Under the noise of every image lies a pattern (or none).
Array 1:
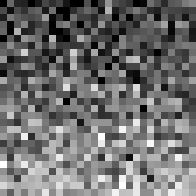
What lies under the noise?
a smooth slope
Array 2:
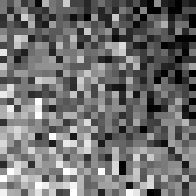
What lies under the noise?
a smooth slope
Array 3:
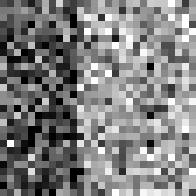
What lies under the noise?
a sharp edge
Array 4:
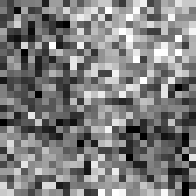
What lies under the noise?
spokes from one point
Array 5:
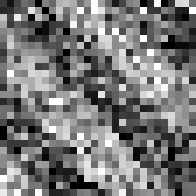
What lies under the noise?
diagonal stripes
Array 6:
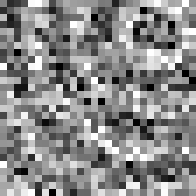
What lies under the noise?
rings round one point
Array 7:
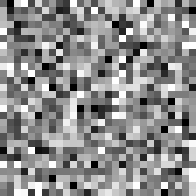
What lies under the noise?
only noise
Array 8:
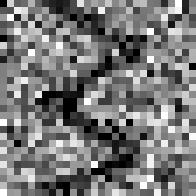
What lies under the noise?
a wavy band
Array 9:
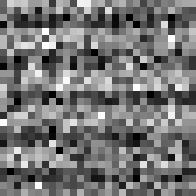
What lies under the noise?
horizontal stripes
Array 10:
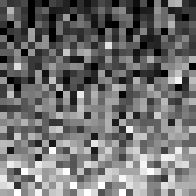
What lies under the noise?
a smooth slope
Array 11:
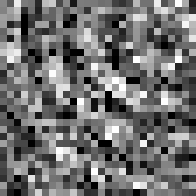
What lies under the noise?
rings round one point
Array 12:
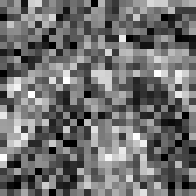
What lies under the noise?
spokes from one point
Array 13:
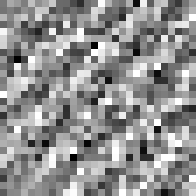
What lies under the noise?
diagonal stripes
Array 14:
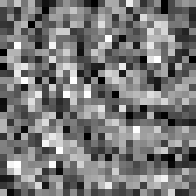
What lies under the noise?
rings round one point
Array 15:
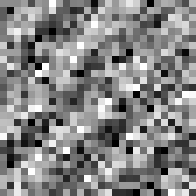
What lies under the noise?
diagonal stripes
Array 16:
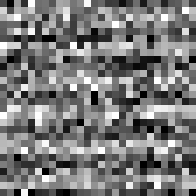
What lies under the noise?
horizontal stripes
